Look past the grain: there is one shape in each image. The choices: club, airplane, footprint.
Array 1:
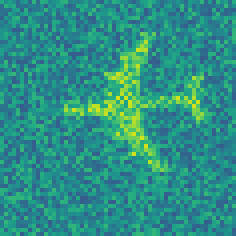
airplane
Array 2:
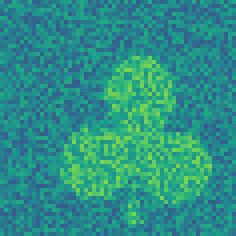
club
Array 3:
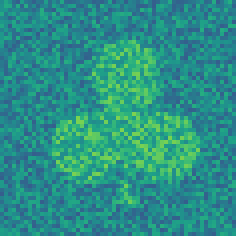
club
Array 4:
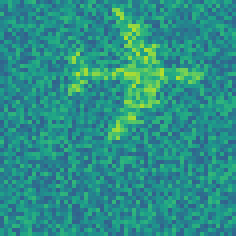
airplane
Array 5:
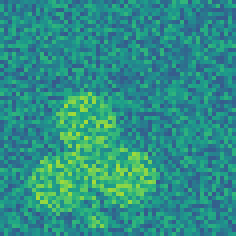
club
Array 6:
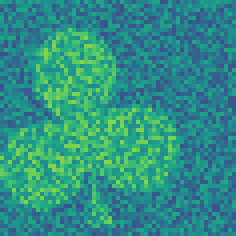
club
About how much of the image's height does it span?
nearly all
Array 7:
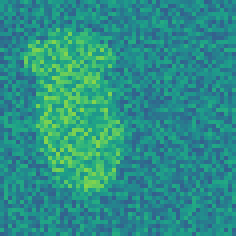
footprint
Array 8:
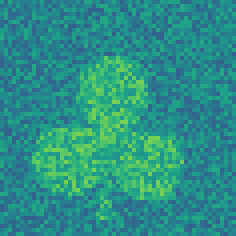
club
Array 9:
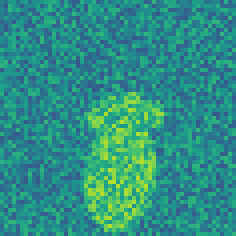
footprint
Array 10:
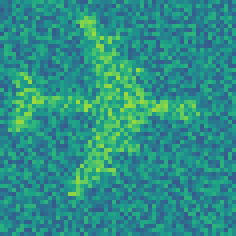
airplane
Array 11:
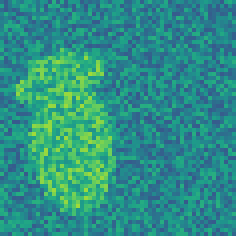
footprint
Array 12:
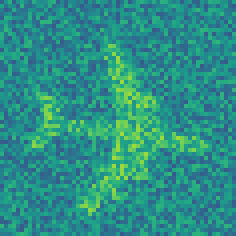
airplane
